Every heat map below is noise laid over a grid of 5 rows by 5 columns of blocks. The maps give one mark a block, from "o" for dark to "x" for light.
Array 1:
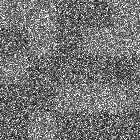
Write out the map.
x x o o x
o x o x x
x o o o o
o o x x x
o x o o o
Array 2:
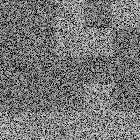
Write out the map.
o o x o x
o o x x o
o o o o o
o o o x o
x x x x x
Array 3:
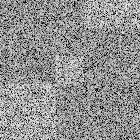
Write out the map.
o o o x x
o o o o o
o o x o o
x x o o o
x x o o o
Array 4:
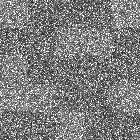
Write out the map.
x o o o x
o o x x o
x o o o o
x x o o x
o o x o o
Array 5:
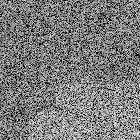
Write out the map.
o o o o o
o o o o o
o o o o o
o o x x x
o x x x x
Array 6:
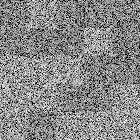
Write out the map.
o x o o o
o o o x o
x x x o o
x x o o x
x o x x x
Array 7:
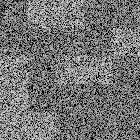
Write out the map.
o x x o o
o o o o x
x o x x o
x o o o o
x x o o o
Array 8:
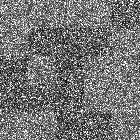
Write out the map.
x x x x o
x o o o x
o x o x x
o o o x x
x x o o x
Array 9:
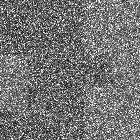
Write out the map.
o o o x x
o o o x x
x o o o x
x o o x x
o o o x x
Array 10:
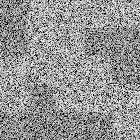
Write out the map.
o x x x x
o x x o o
x x x x o
x o x x x
o o o o x
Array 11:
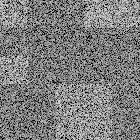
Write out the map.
x o o x x
o o o o o
x o o o o
o o x x o
o o x x o
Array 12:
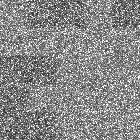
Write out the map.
x o o x o
x x x x x
o o x x x
o x x x x
o o x x x
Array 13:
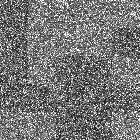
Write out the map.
o x x x x
o x x x o
o x o o x
o o o o o
x x o o x
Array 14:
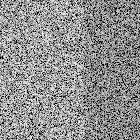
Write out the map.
x x x o o
x x x o o
x x x o o
x x x o o
x x x o o
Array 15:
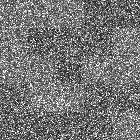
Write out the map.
x x x o o
x o o o x
x x o x x
o x x o o
o o o o x
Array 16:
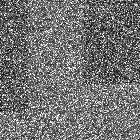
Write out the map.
o x x o o
o x x o o
o x x o o
o x x x x
x x x x x
